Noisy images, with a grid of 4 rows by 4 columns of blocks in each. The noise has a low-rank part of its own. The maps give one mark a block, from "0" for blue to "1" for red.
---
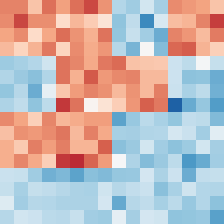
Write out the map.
1 1 0 1
0 1 1 0
1 1 0 0
0 0 0 0
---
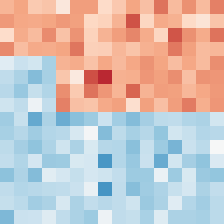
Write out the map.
1 1 1 1
0 1 1 1
0 0 0 0
0 0 0 0
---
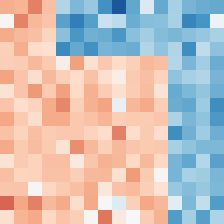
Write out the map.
1 0 0 0
1 1 1 0
1 1 1 0
1 1 1 0
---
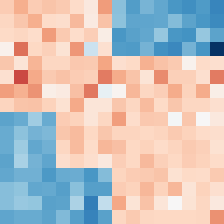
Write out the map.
1 1 0 0
1 1 1 1
0 1 1 1
0 0 1 1
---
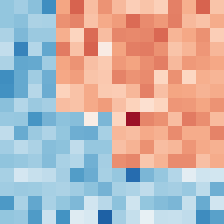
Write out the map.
0 1 1 1
0 1 1 1
0 0 1 1
0 0 0 0
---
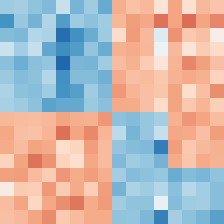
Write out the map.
0 0 1 1
0 0 1 1
1 1 0 1
1 1 0 0
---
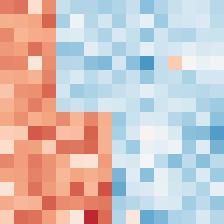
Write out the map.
1 0 0 0
1 0 0 0
1 1 0 0
1 1 0 0
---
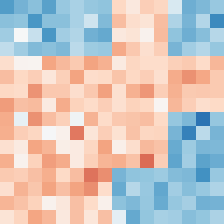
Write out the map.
0 0 1 0
1 1 1 1
1 1 1 0
1 1 0 0
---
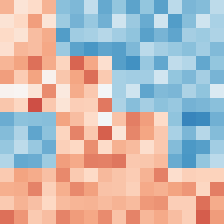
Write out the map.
1 0 0 0
1 1 0 0
0 1 1 0
1 1 1 1
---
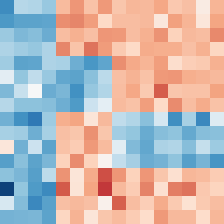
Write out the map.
0 1 1 1
0 0 1 1
0 1 0 0
0 1 1 1
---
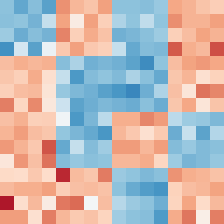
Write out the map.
0 1 0 1
1 0 0 1
1 0 1 0
1 1 0 1
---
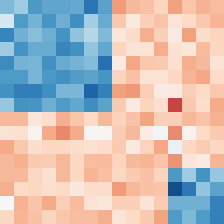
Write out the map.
0 0 1 1
0 0 1 1
1 1 1 1
1 1 1 0
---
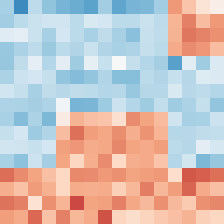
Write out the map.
0 0 0 1
0 0 0 0
0 1 1 0
1 1 1 1
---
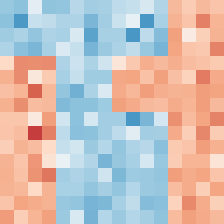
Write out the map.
0 0 0 1
1 0 1 1
1 0 0 1
1 0 0 1
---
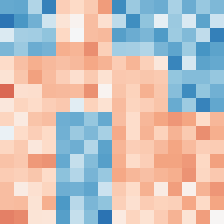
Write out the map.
0 1 0 0
1 1 1 0
1 0 1 1
1 0 1 1
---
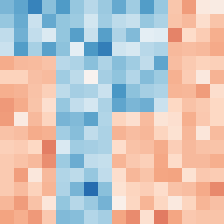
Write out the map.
0 0 0 1
1 0 0 1
1 0 1 1
1 0 1 1
